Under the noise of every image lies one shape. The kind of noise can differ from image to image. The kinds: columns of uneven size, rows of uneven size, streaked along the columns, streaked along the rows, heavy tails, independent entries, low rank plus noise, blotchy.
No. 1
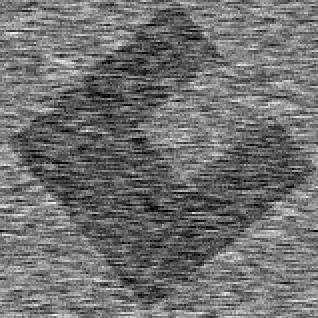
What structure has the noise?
streaked along the rows
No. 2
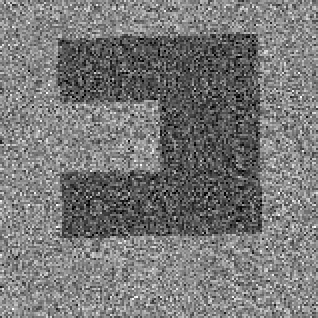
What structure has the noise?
low rank plus noise
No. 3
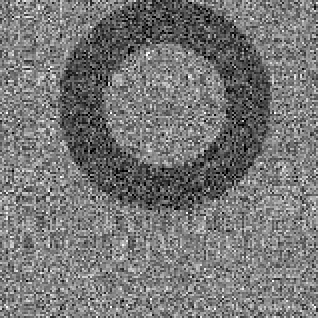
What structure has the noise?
low rank plus noise
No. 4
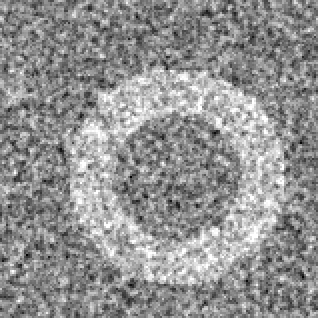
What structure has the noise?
blotchy
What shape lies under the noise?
ring
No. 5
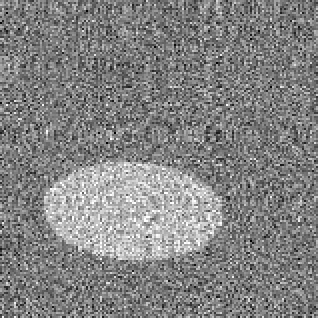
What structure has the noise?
low rank plus noise
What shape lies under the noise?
ellipse
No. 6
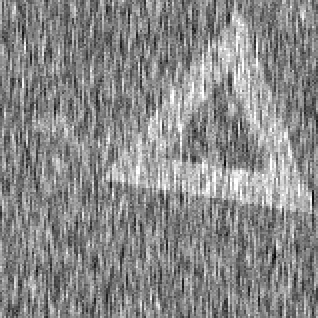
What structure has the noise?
streaked along the columns
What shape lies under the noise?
triangle frame
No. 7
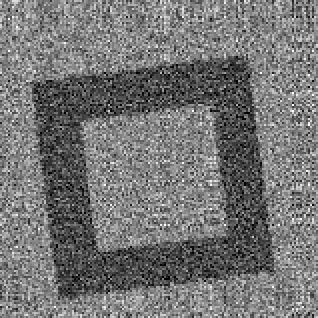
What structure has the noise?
low rank plus noise
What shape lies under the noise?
square frame
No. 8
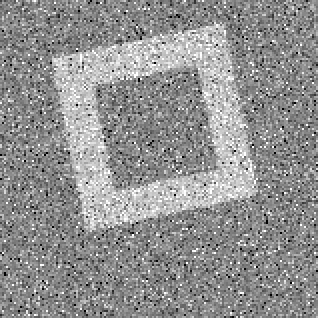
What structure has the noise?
heavy tails
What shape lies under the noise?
square frame
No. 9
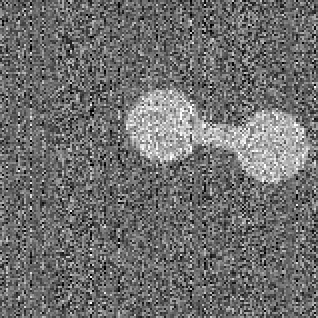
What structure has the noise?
columns of uneven size
